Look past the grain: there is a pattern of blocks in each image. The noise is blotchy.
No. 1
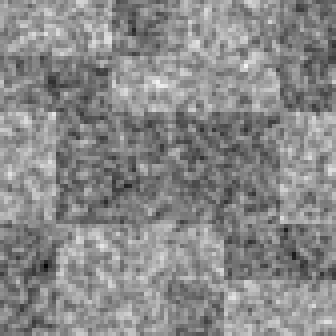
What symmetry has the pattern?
the same after a half turn
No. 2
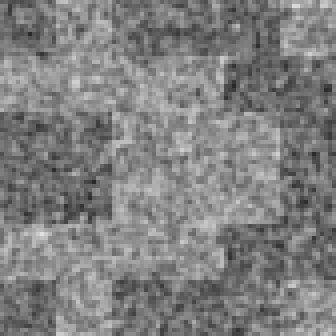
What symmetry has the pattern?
top and bottom mirror each other
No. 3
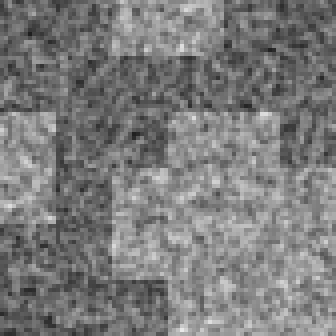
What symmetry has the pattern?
mirrored about the diagonal from the top left
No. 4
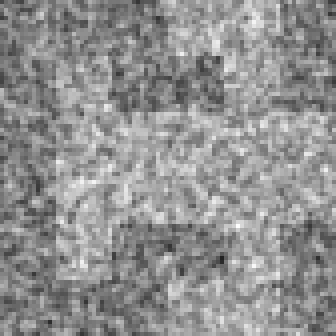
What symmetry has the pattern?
top and bottom mirror each other
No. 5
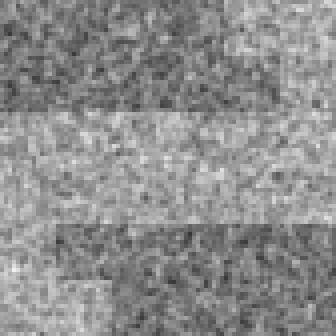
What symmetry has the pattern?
the same after a half turn
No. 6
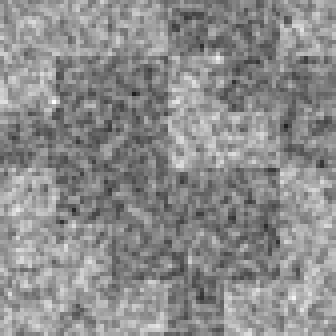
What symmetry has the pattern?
mirrored about the diagonal from the bottom left
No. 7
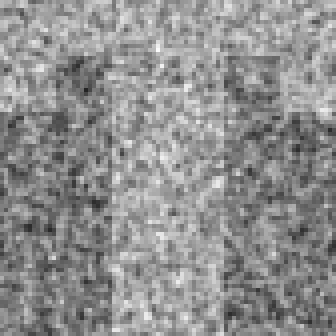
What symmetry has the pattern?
left and right mirror each other
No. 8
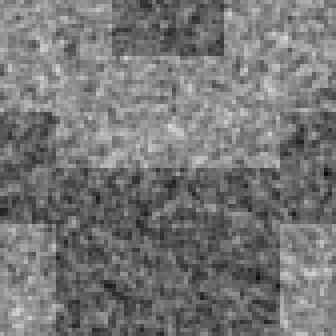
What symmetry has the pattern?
left and right mirror each other
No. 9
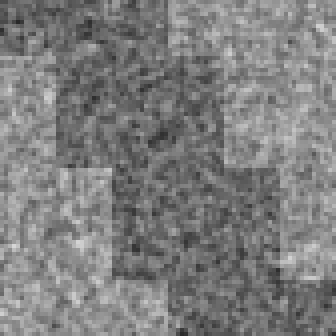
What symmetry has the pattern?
the same after a half turn
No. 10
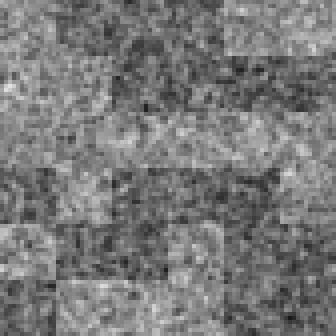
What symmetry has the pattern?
no symmetry
